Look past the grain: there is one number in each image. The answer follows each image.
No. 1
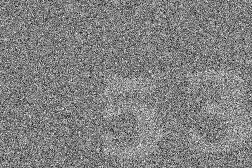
53
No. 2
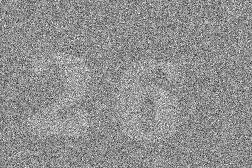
26
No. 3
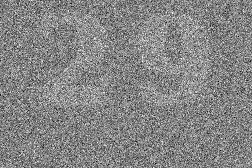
29
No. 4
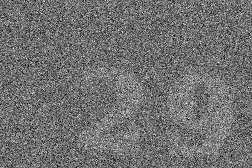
29
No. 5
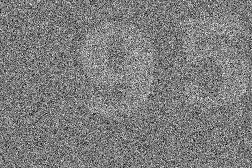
95
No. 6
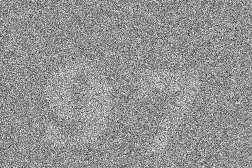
97
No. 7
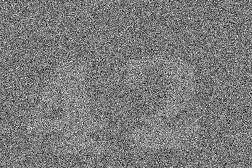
42
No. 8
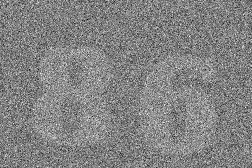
86
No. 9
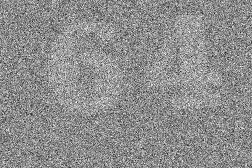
64
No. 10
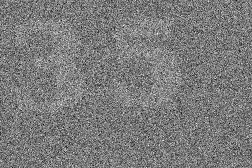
35
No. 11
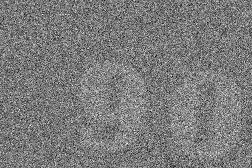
90
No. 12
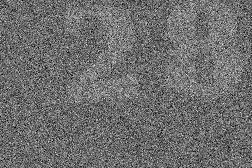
28
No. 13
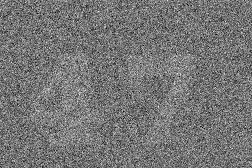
47
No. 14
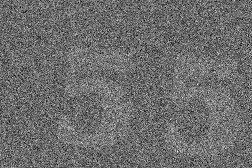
55
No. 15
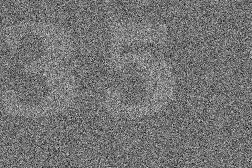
35
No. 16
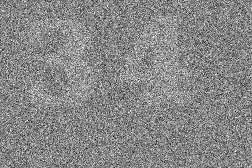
34
